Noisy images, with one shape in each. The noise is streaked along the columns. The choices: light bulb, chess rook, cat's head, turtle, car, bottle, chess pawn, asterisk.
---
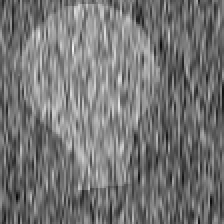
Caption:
light light bulb
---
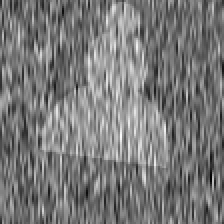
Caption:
light chess pawn
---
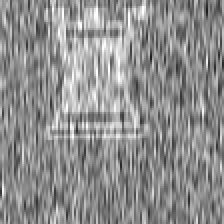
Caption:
light chess rook
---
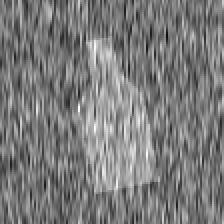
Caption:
light bottle
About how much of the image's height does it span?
two thirds
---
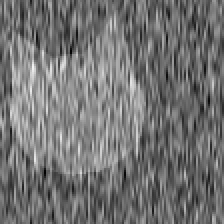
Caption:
light cat's head
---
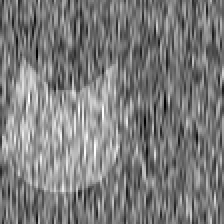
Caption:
light cat's head
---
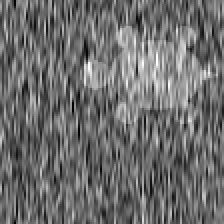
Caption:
light turtle
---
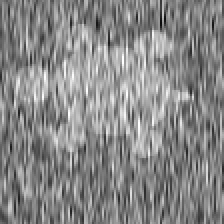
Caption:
light turtle
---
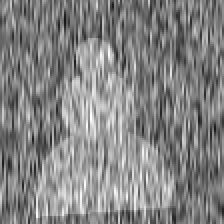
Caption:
light chess pawn
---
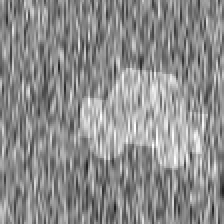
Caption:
light car
